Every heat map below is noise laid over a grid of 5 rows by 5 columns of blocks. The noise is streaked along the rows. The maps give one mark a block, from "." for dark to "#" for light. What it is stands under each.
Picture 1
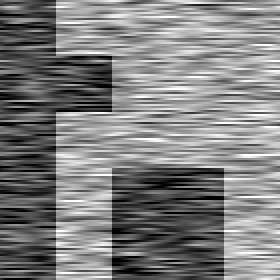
.####
..###
.####
.#..#
.#..#
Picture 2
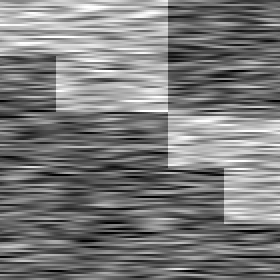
###..
.##..
...##
....#
.....
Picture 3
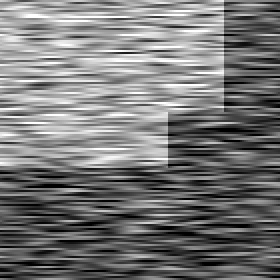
####.
####.
###..
.....
.....
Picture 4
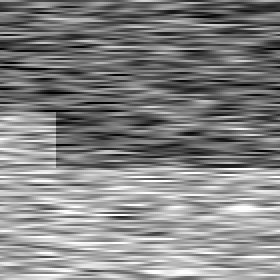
.....
.....
#....
#####
#####
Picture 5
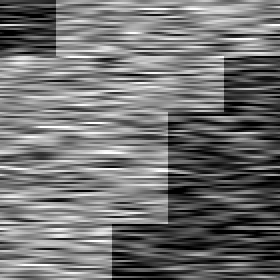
.####
####.
###..
###..
##...
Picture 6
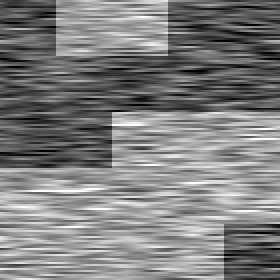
.##..
.....
..###
#####
####.
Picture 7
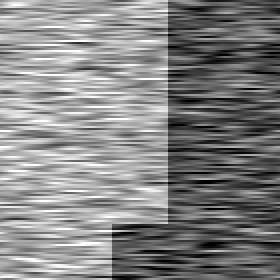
###..
###..
###..
###..
##...
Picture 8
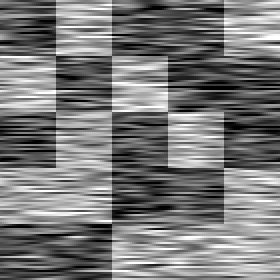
.#..#
#.#..
.#.#.
##..#
..###
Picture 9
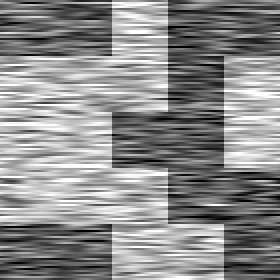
..#..
###.#
##..#
###..
..##.
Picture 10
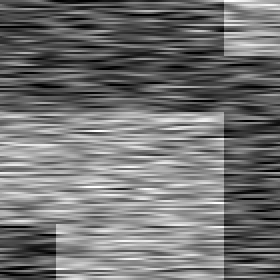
....#
.....
####.
####.
.###.
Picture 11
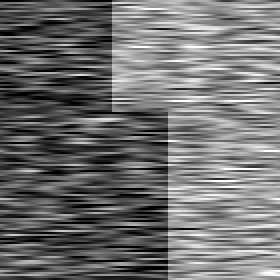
..###
..###
...##
...##
...##
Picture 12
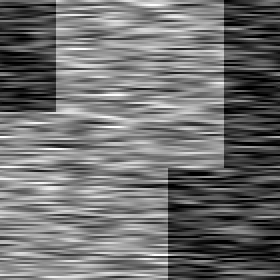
.###.
.###.
####.
###..
###..
